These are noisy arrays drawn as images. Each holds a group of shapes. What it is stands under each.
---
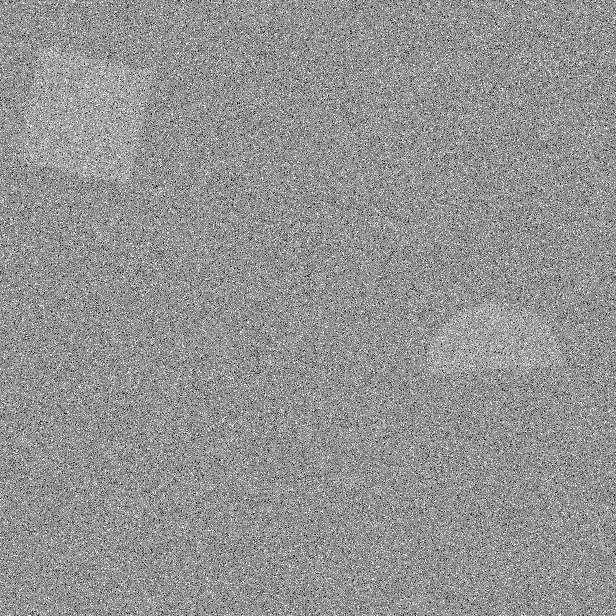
top left: light square; middle right: light half disc
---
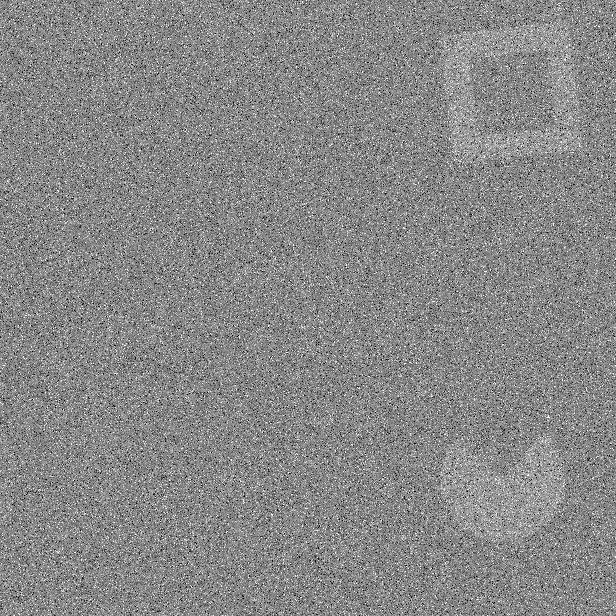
top right: light square frame; bottom right: light disc with a wedge cut out
